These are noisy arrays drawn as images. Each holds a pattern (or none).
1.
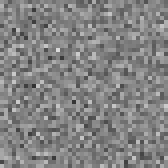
only noise
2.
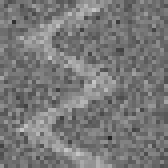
a wavy band
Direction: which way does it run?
top to bottom
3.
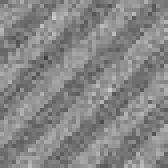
diagonal stripes
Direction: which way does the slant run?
bottom left to top right
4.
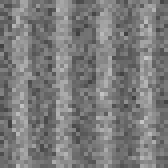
vertical stripes
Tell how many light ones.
4
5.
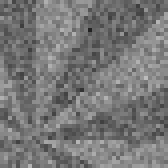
spokes from one point
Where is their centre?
bottom left
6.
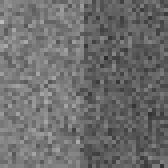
a sharp edge
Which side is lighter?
left
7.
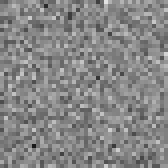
only noise
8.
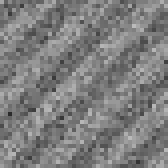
diagonal stripes
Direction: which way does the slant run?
bottom left to top right
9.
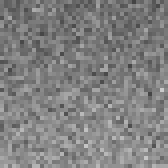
a smooth slope
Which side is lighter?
bottom
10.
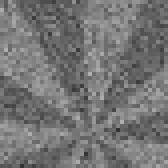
spokes from one point
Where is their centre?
bottom middle
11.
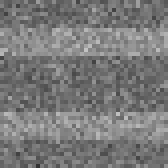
horizontal stripes
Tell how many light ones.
2
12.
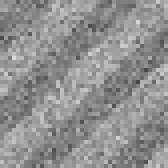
diagonal stripes
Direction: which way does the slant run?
bottom left to top right
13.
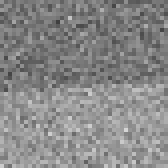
a sharp edge
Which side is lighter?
bottom
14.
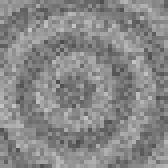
rings round one point
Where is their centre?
centre
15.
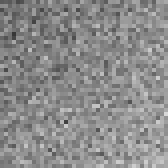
a smooth slope
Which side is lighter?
bottom right
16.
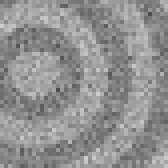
rings round one point
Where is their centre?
middle left
